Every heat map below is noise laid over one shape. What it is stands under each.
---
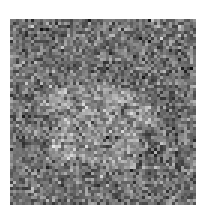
telephone
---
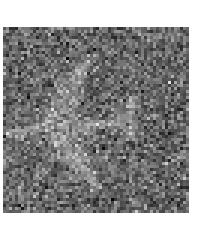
airplane
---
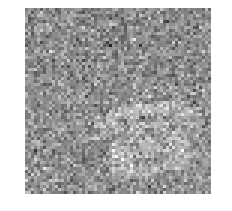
telephone
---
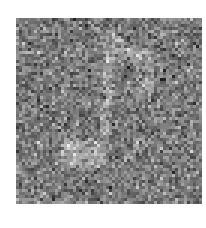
musical note
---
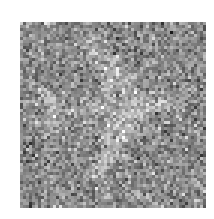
airplane
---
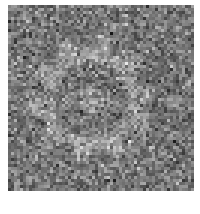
gear
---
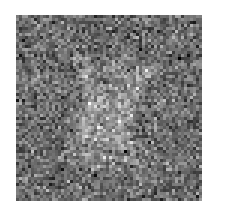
chess rook
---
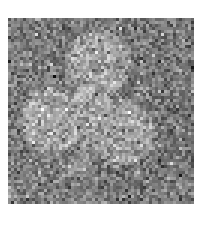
club
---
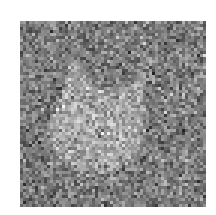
cat's head
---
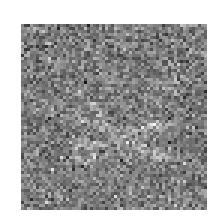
pair of scissors
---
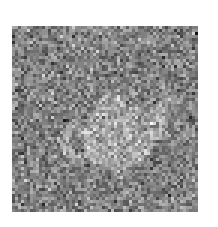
teapot
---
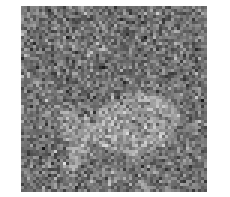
fish
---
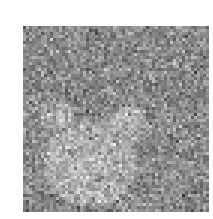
bear's head
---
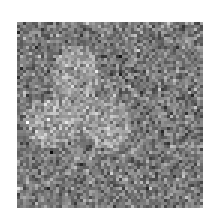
club
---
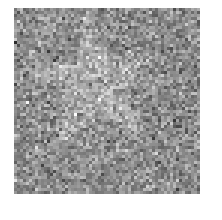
star
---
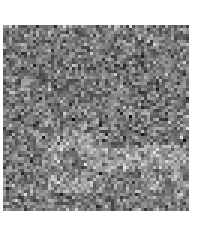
key
